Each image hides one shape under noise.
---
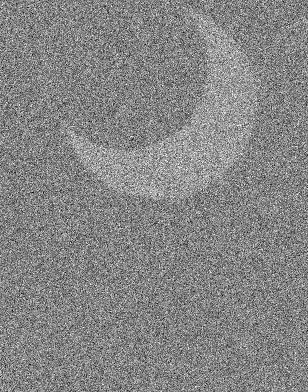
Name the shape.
crescent
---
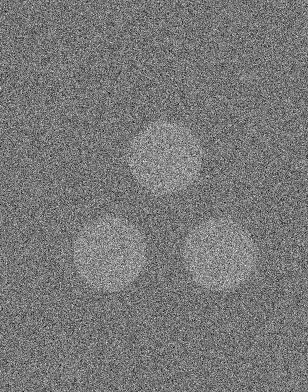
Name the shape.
three dots
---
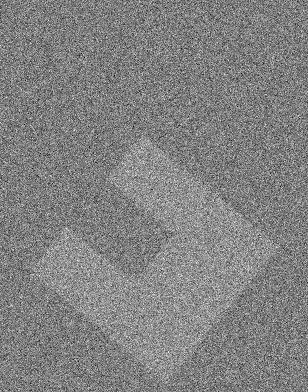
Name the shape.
square with a notch
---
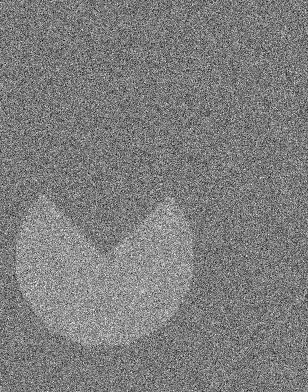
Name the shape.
disc with a wedge cut out
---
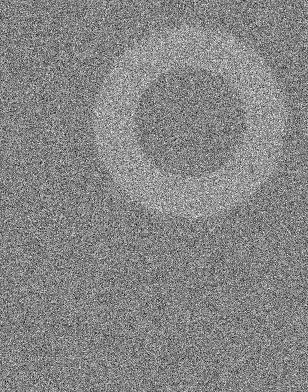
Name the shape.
ring
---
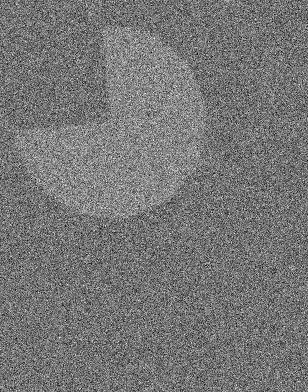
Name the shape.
disc with a wedge cut out
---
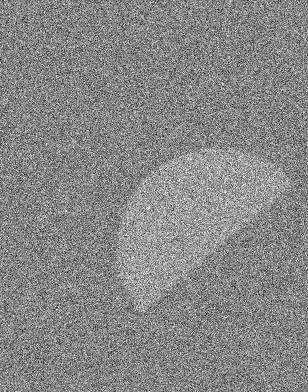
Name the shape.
half disc
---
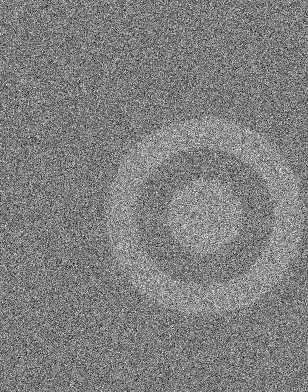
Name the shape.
bullseye
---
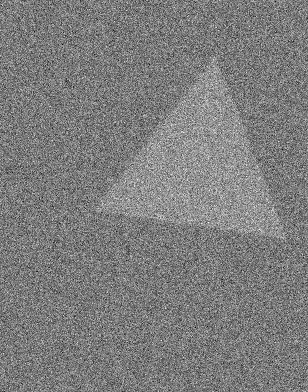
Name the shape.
triangle
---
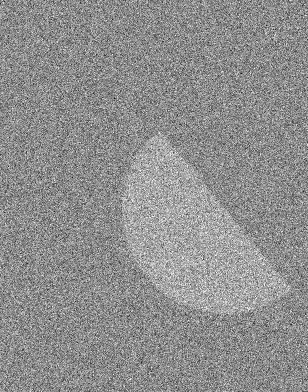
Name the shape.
half disc
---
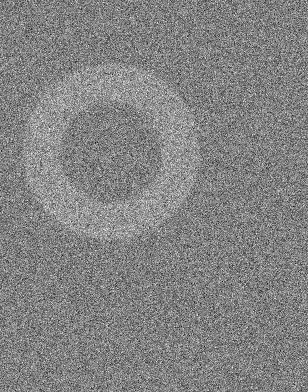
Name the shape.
ring
